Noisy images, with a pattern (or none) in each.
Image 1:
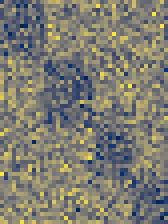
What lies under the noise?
blocks along the diagonal
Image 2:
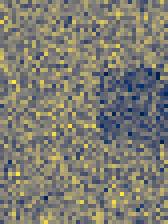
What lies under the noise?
one block
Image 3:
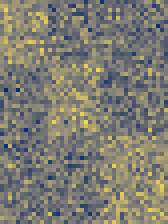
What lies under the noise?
blocks along the diagonal
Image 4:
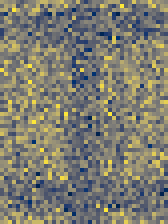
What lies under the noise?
bands of rows crossing bands of columns
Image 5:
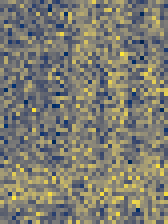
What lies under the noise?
bands of rows crossing bands of columns
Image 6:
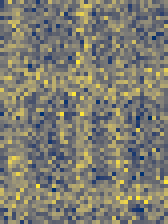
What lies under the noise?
bands of rows crossing bands of columns
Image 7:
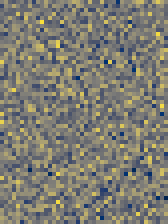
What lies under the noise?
only noise
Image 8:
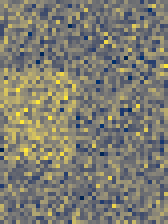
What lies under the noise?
one block
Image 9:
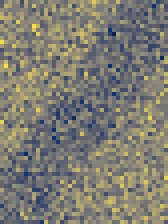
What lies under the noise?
a diagonal band
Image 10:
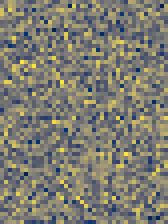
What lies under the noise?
only noise
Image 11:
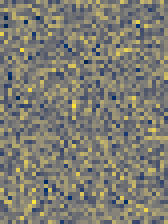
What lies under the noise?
only noise
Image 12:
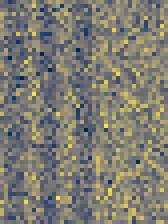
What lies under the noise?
bands of columns
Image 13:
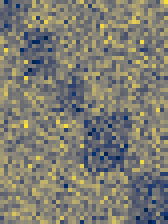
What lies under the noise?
blocks along the diagonal
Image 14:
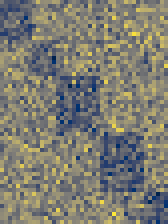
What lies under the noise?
blocks along the diagonal
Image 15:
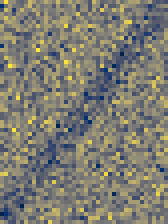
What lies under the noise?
a diagonal band
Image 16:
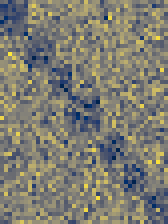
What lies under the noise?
blocks along the diagonal
